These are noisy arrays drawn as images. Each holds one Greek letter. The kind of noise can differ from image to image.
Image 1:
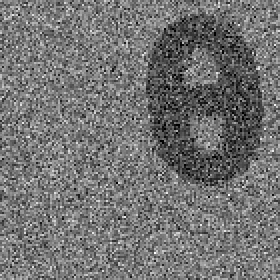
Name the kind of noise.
independent entries
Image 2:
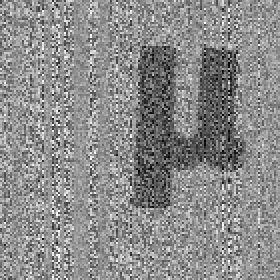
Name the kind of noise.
columns of uneven size
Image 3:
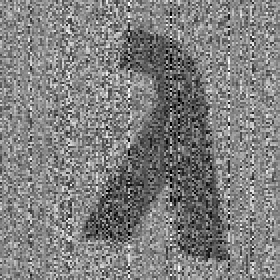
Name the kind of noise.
columns of uneven size
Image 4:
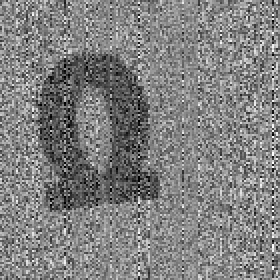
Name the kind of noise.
columns of uneven size
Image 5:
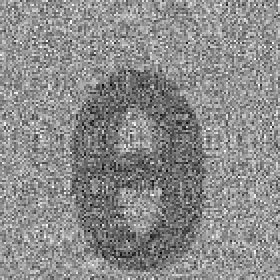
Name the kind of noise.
low rank plus noise
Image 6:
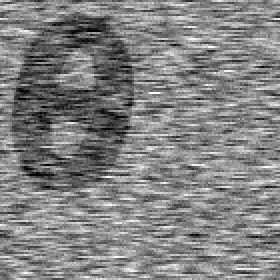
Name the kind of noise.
streaked along the rows
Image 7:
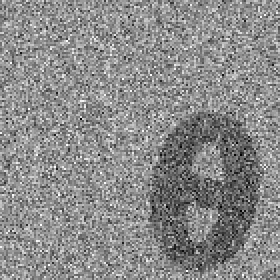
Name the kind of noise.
independent entries
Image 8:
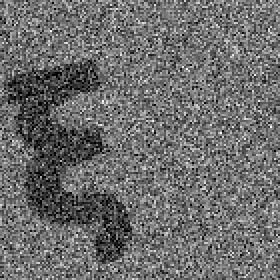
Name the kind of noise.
independent entries
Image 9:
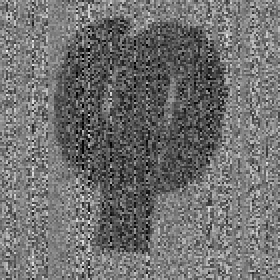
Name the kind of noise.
columns of uneven size
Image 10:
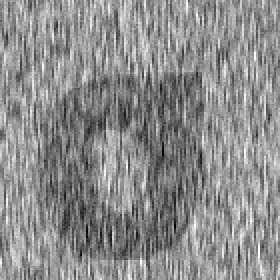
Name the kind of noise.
streaked along the columns
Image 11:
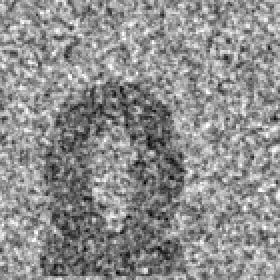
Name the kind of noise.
blotchy
